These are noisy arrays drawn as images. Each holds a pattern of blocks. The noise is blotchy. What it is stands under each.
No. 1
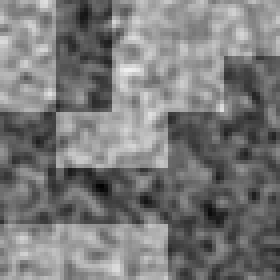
no symmetry
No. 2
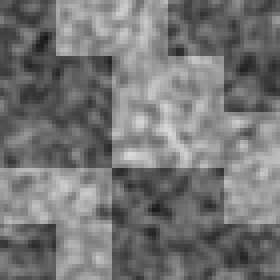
mirrored about the diagonal from the bottom left
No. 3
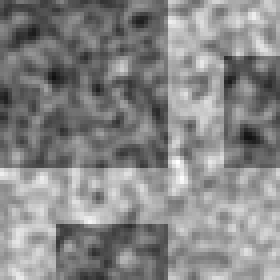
mirrored about the diagonal from the top left
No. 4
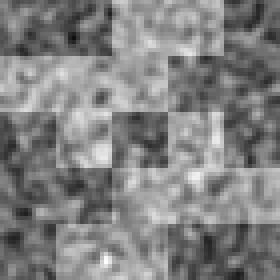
the same after a half turn
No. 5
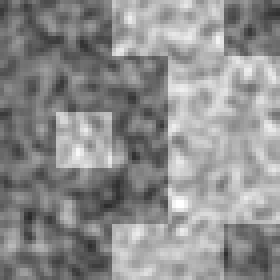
top and bottom mirror each other
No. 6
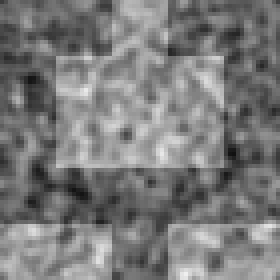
left and right mirror each other
